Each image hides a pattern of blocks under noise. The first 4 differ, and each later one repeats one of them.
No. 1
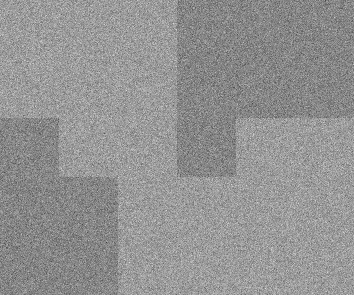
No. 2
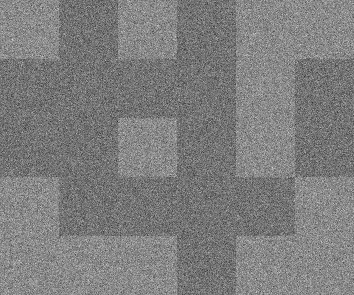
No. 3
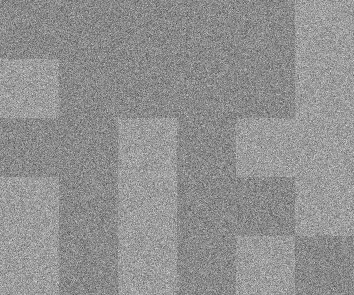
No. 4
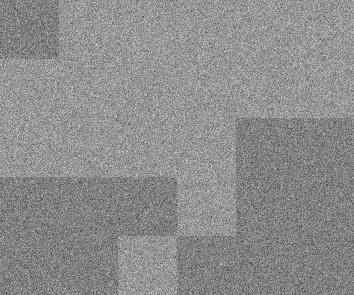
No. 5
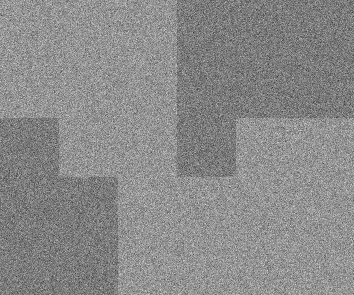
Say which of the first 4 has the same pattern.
1
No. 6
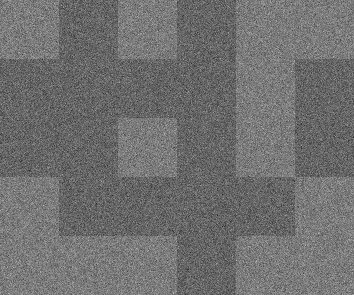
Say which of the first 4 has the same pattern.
2
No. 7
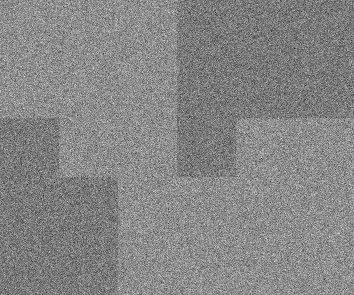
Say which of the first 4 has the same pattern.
1
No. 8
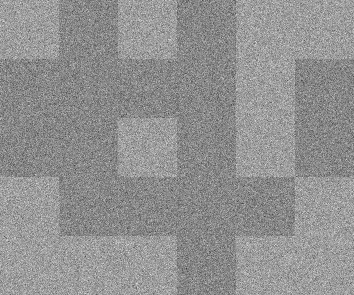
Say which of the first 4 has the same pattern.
2
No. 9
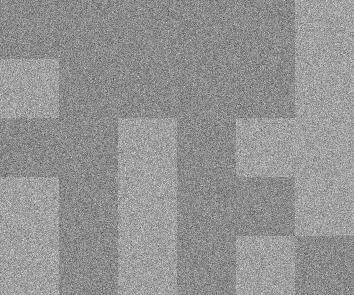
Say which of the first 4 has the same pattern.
3
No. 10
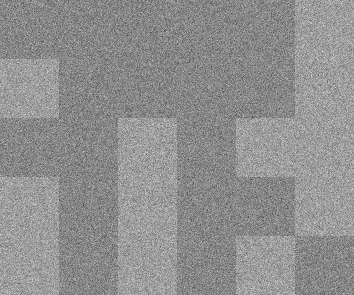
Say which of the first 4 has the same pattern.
3
